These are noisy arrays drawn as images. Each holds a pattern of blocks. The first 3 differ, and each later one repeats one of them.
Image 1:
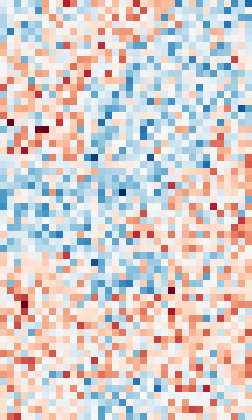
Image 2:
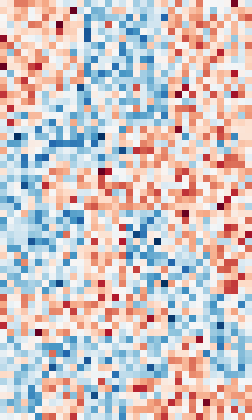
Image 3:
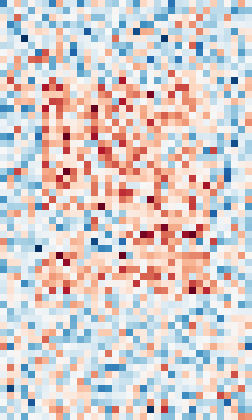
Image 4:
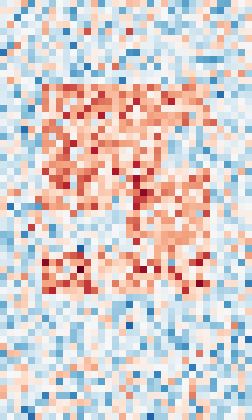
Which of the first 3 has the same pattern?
3
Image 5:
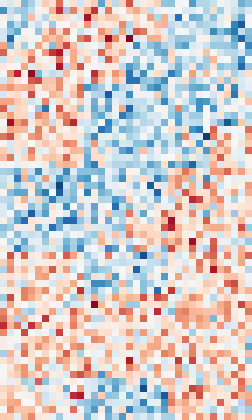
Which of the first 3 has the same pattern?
1
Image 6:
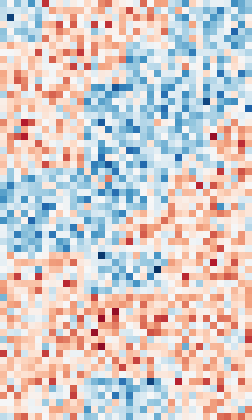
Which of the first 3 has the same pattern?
1
